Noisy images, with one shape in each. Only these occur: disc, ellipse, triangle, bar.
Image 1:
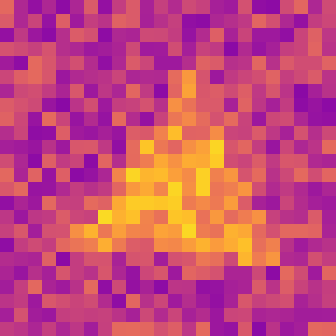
triangle
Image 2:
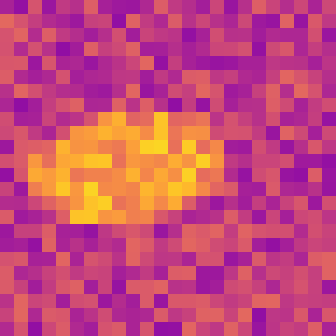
ellipse
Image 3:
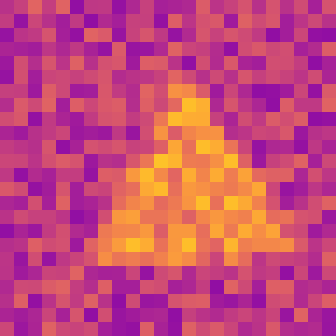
triangle
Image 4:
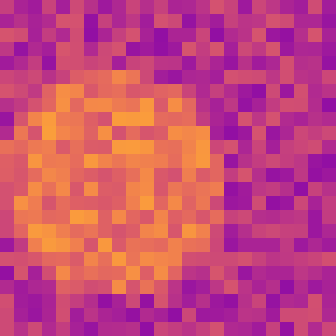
disc
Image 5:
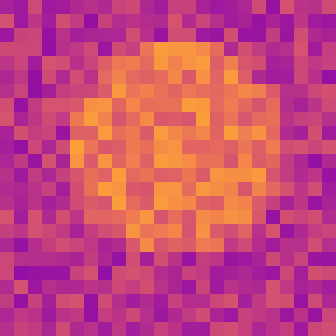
disc
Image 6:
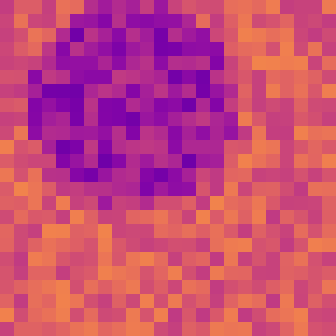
disc
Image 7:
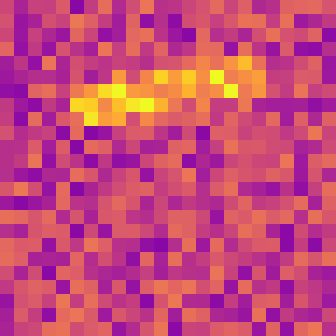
bar
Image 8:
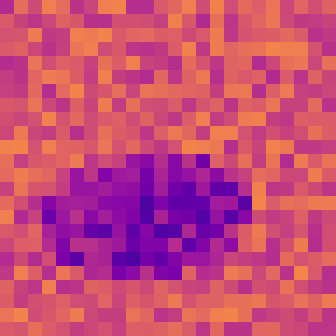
ellipse
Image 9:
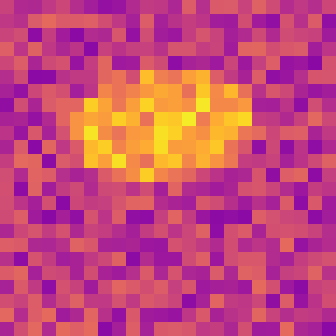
ellipse
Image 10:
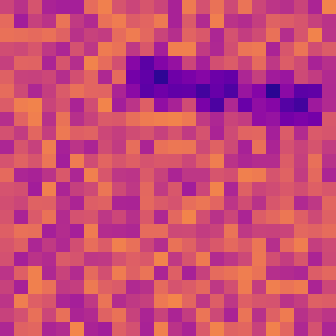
bar
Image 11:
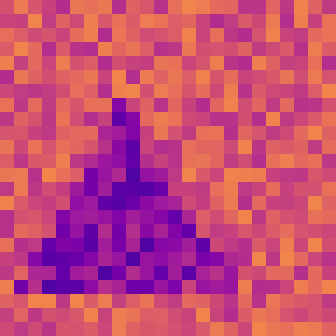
triangle
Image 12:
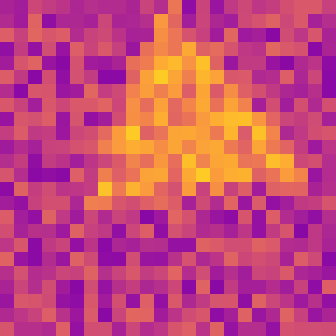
triangle
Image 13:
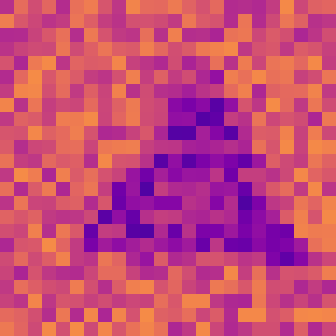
triangle
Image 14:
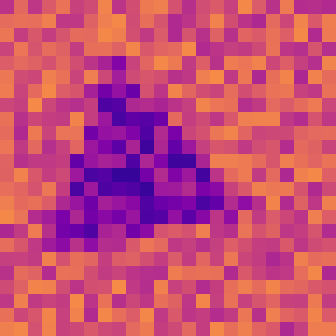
triangle
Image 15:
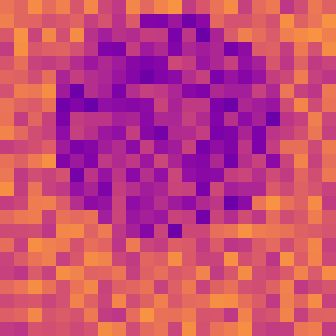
disc
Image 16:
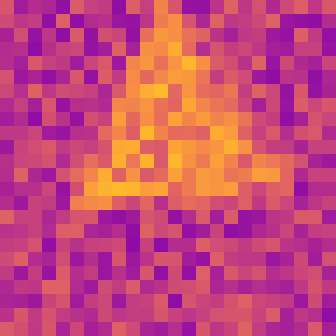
triangle
